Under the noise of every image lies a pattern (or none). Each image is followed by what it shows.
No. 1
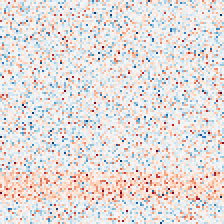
one horizontal stripe
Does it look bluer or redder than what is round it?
redder
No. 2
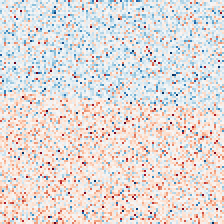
a sharp edge
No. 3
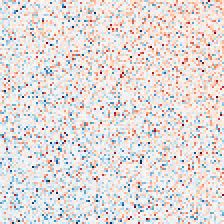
a smooth slope
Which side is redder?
top right
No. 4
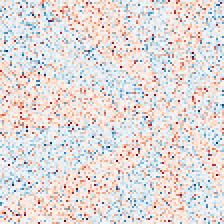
spokes from one point
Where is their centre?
middle right
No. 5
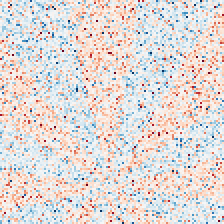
spokes from one point
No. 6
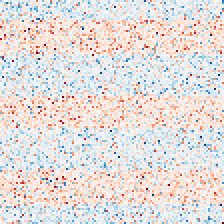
horizontal stripes
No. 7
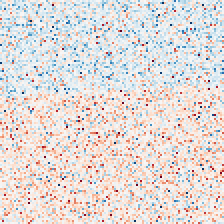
a sharp edge
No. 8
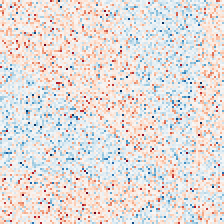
spokes from one point
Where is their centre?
bottom right
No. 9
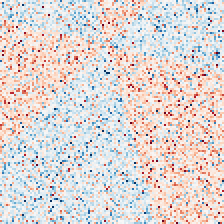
spokes from one point
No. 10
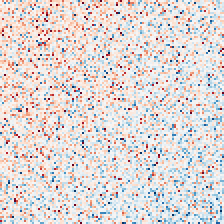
a smooth slope
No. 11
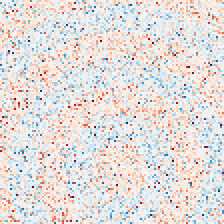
rings round one point
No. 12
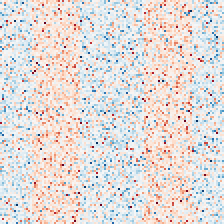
vertical stripes
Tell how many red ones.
2
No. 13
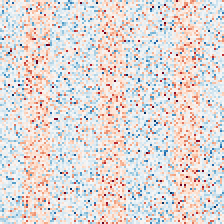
vertical stripes
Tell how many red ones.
3
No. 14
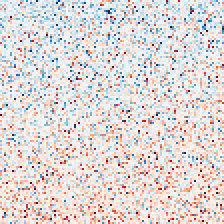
a smooth slope
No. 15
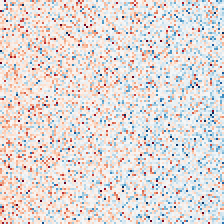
a smooth slope
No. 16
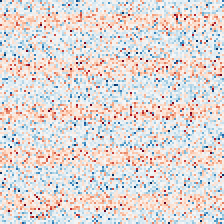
horizontal stripes
